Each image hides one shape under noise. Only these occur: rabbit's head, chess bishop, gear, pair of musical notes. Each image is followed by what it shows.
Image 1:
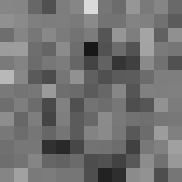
dark pair of musical notes
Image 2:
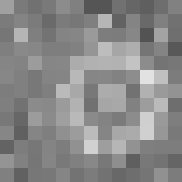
light gear
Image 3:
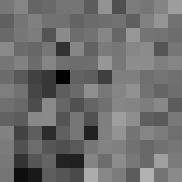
dark pair of musical notes
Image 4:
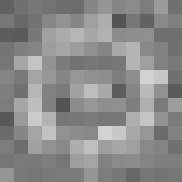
light gear
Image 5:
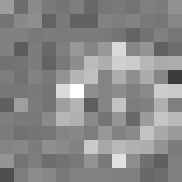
light gear
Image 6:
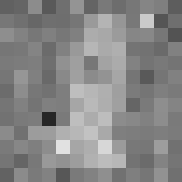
light chess bishop
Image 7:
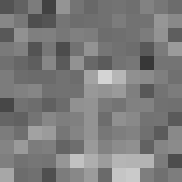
light pair of musical notes
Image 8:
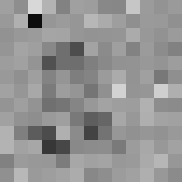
dark pair of musical notes
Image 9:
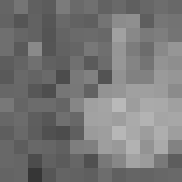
light rabbit's head
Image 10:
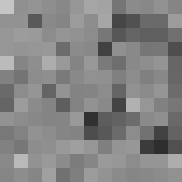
dark pair of musical notes
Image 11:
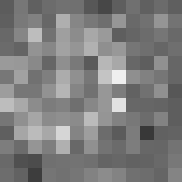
light gear
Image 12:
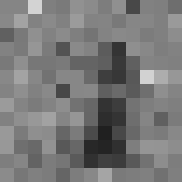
dark chess bishop
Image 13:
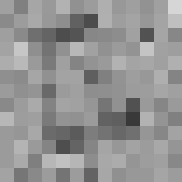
dark pair of musical notes
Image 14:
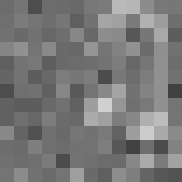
light pair of musical notes
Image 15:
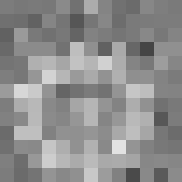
light gear
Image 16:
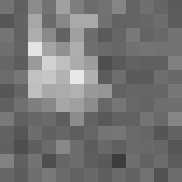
light rabbit's head
